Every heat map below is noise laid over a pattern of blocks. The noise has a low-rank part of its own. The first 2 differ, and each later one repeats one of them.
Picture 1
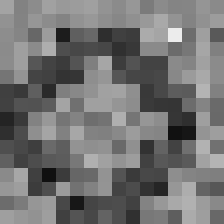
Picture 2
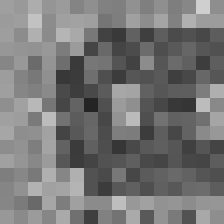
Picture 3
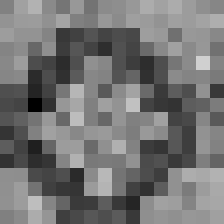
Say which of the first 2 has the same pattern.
1
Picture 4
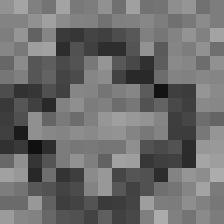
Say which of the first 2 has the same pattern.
1
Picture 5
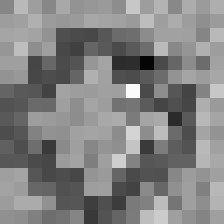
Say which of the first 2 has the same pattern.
1
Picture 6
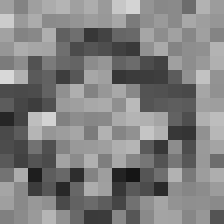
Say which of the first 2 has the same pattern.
1
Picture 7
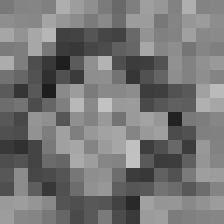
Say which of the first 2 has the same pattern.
1
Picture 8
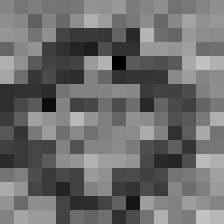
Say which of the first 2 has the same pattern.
1
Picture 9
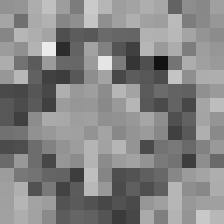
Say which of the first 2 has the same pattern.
1
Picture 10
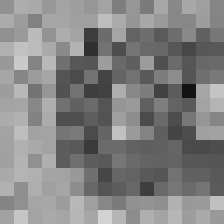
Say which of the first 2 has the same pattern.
2
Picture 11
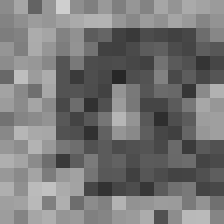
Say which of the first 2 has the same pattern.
2
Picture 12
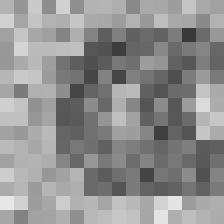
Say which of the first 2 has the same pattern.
2
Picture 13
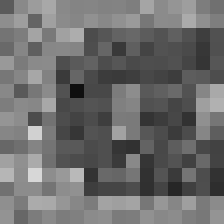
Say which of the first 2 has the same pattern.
2
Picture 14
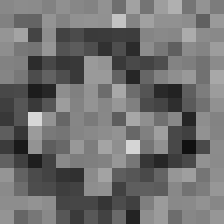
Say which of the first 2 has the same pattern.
1
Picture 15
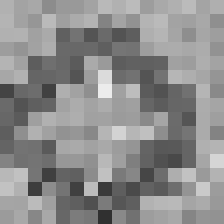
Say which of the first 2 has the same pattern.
1
